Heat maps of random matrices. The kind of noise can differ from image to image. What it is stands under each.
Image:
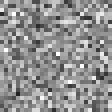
independent entries
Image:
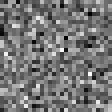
independent entries
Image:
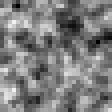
blotchy
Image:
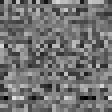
rows of uneven size
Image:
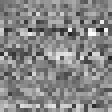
rows of uneven size
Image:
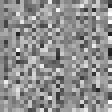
columns of uneven size
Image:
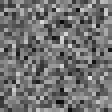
independent entries
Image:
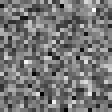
independent entries
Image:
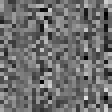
columns of uneven size
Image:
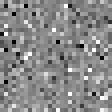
heavy tails
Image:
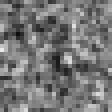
blotchy
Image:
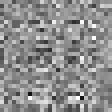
low rank plus noise
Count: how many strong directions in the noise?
two
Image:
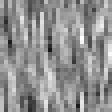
streaked along the columns
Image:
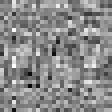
low rank plus noise
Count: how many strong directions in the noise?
two
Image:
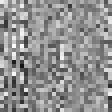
columns of uneven size
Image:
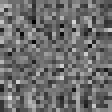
low rank plus noise
